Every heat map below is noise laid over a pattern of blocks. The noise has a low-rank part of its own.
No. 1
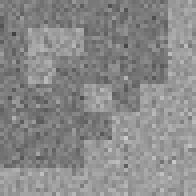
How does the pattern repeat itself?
mirrored about the diagonal from the top left
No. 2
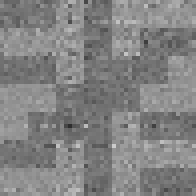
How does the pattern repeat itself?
the same after a half turn
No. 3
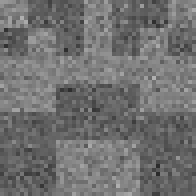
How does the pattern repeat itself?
left and right mirror each other
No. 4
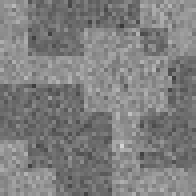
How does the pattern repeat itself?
mirrored about the diagonal from the bottom left
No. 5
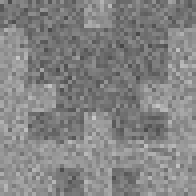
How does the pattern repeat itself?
left and right mirror each other
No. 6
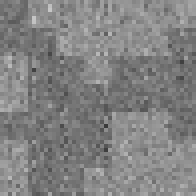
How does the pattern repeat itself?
no symmetry
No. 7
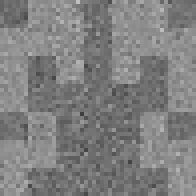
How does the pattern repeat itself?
left and right mirror each other
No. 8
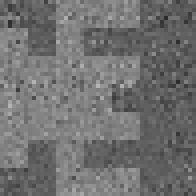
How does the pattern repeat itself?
top and bottom mirror each other
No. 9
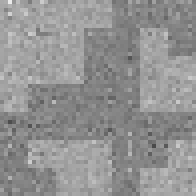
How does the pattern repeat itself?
mirrored about the diagonal from the top left
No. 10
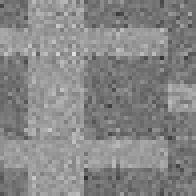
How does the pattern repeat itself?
top and bottom mirror each other
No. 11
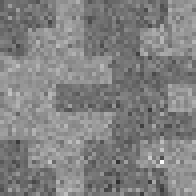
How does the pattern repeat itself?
top and bottom mirror each other
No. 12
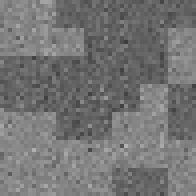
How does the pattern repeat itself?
no symmetry
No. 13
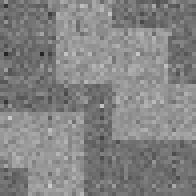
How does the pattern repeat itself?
mirrored about the diagonal from the bottom left
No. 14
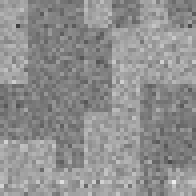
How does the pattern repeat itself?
no symmetry
